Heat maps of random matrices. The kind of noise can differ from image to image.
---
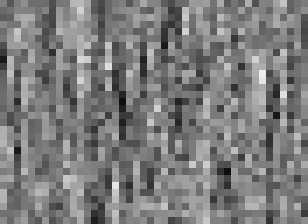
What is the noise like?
streaked along the columns
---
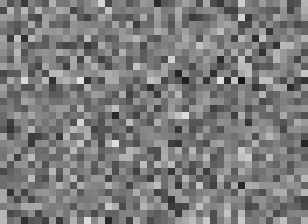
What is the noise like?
low rank plus noise
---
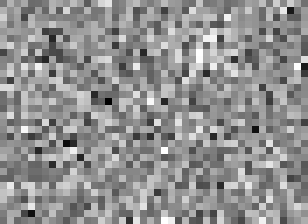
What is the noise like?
low rank plus noise
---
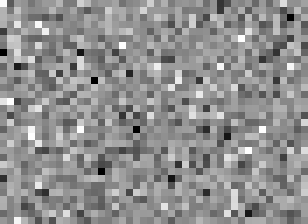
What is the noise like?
heavy tails
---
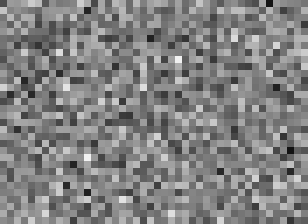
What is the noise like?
independent entries
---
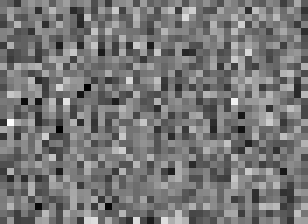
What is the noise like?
low rank plus noise
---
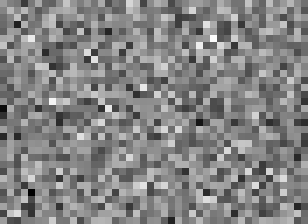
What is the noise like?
independent entries
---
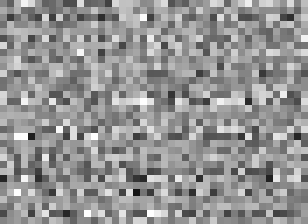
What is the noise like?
rows of uneven size
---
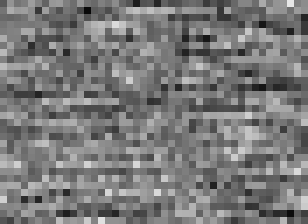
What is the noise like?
streaked along the rows
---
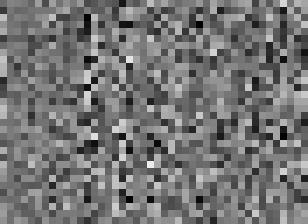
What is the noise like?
columns of uneven size
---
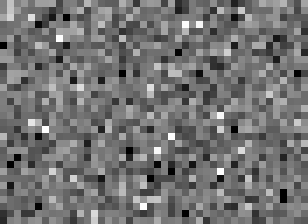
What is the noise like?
heavy tails
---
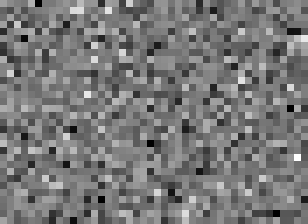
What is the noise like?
heavy tails
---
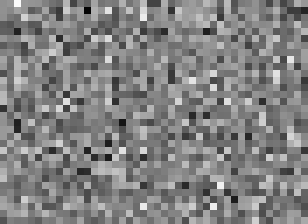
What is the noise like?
low rank plus noise
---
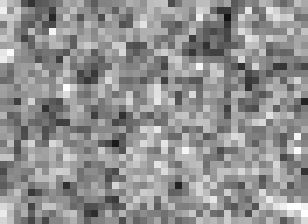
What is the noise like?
blotchy
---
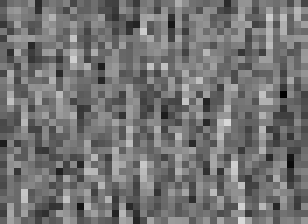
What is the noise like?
streaked along the columns
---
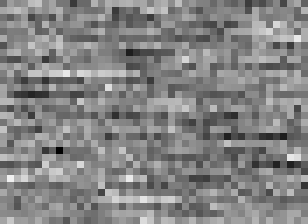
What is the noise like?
streaked along the rows
